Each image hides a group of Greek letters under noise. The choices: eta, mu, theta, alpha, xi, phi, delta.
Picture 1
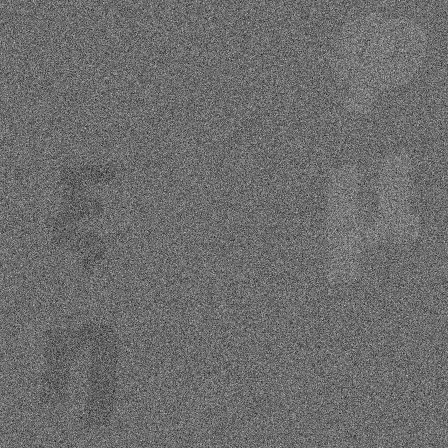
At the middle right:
mu
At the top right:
phi
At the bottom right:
nothing
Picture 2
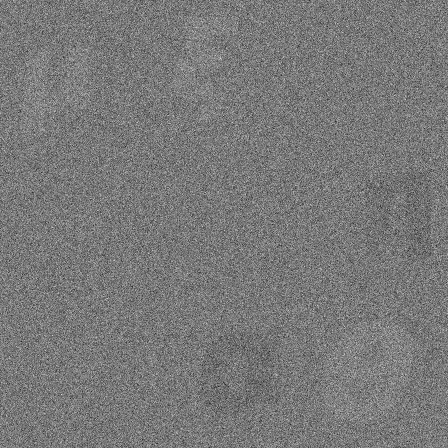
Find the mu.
top left
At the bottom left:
nothing
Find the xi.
top middle
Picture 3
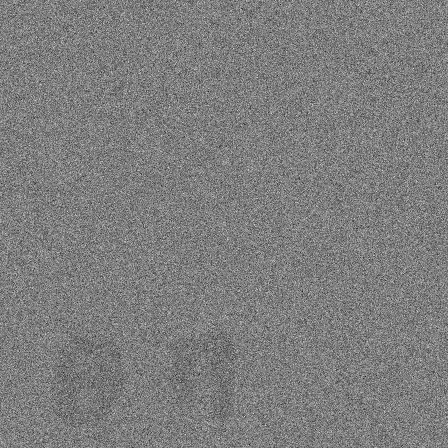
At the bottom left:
theta
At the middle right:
nothing
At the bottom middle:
eta
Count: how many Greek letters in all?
2
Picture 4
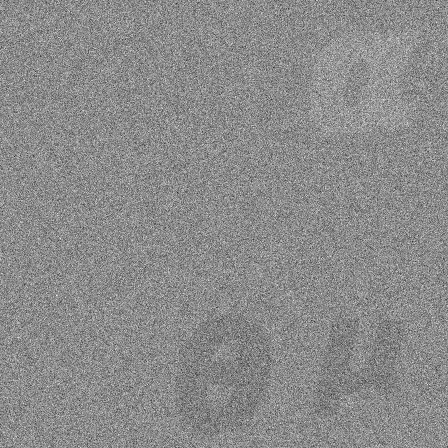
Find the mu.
bottom right
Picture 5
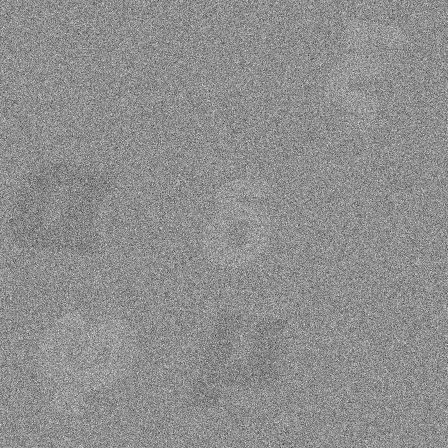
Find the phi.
bottom left
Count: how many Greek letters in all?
5
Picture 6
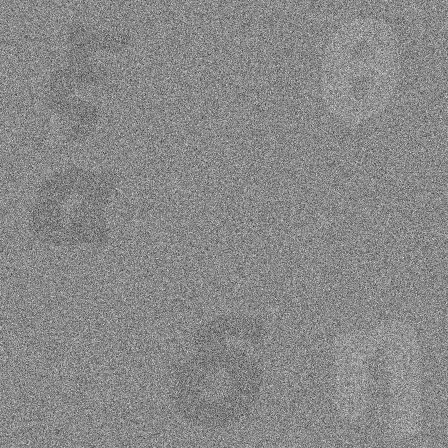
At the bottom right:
eta
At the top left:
xi
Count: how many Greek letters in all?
5
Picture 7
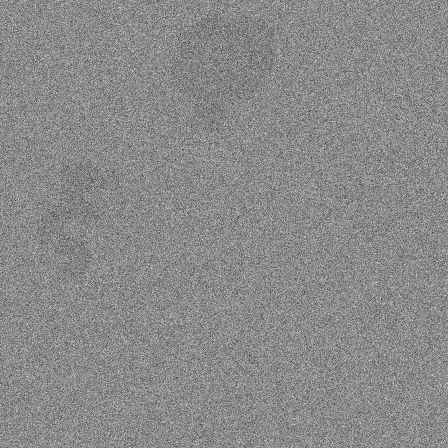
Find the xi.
middle left
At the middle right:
nothing
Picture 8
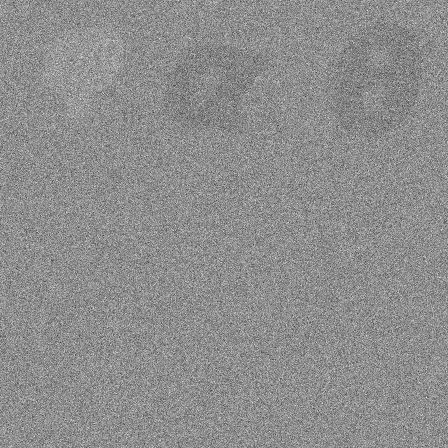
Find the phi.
top left
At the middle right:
nothing
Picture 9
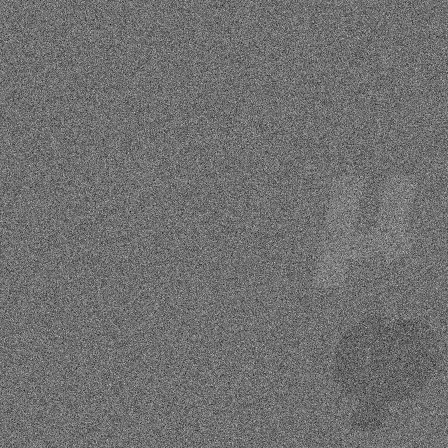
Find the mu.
middle right
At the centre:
nothing
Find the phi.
bottom right
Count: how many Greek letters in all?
2
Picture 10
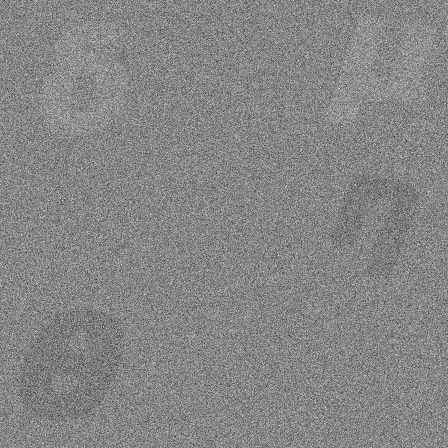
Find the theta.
bottom left
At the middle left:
nothing
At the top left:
delta
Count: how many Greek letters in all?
4
